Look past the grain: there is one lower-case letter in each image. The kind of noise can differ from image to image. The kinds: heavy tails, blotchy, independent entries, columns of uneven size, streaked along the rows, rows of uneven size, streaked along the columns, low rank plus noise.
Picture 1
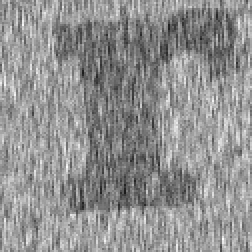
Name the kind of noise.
streaked along the columns
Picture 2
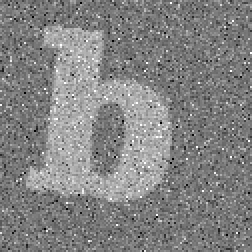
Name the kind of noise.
heavy tails
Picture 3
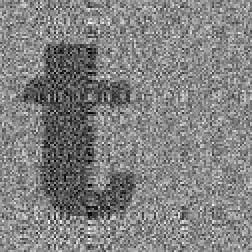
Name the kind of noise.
low rank plus noise
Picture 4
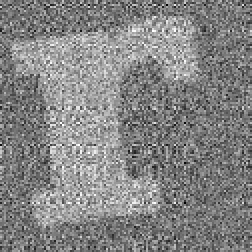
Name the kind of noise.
low rank plus noise
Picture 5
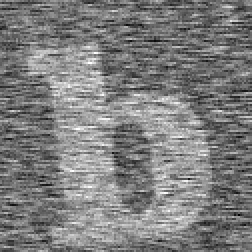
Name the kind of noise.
streaked along the rows
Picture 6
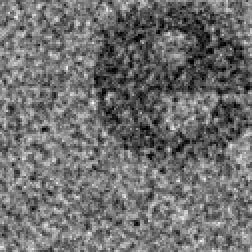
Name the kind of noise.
blotchy
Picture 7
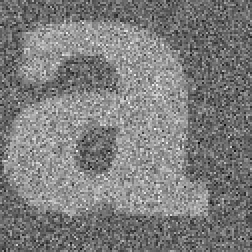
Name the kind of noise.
independent entries
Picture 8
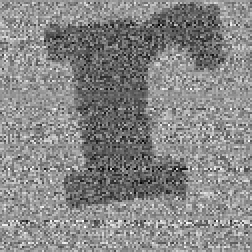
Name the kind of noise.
rows of uneven size
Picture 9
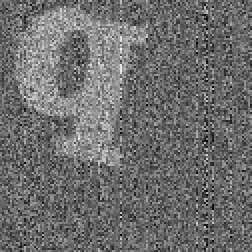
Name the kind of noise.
columns of uneven size
